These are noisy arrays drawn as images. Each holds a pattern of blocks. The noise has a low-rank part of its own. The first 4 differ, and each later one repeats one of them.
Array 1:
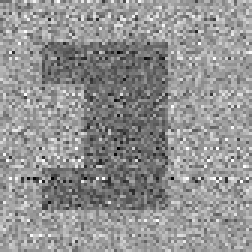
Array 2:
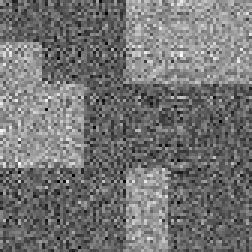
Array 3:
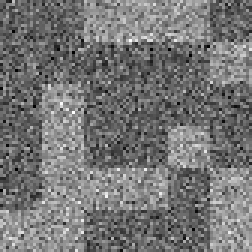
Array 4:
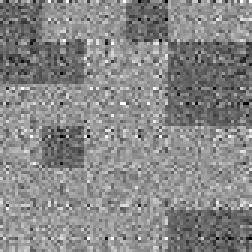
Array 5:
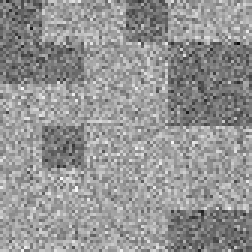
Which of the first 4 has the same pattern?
4
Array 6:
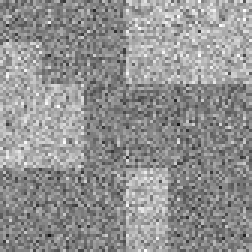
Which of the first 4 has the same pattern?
2
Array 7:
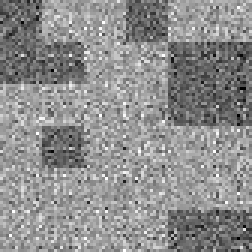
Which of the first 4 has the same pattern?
4
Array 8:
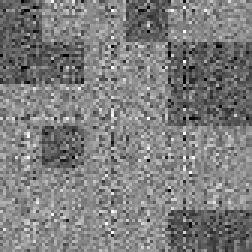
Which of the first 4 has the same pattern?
4
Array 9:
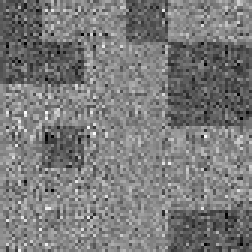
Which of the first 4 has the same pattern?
4
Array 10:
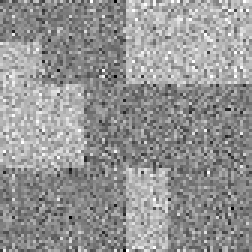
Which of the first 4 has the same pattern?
2
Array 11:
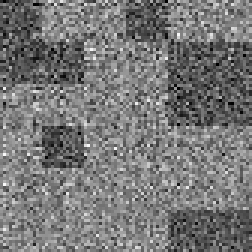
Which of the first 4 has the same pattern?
4
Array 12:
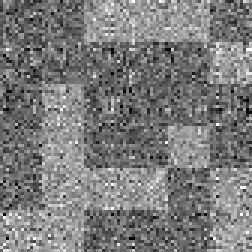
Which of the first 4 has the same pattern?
3
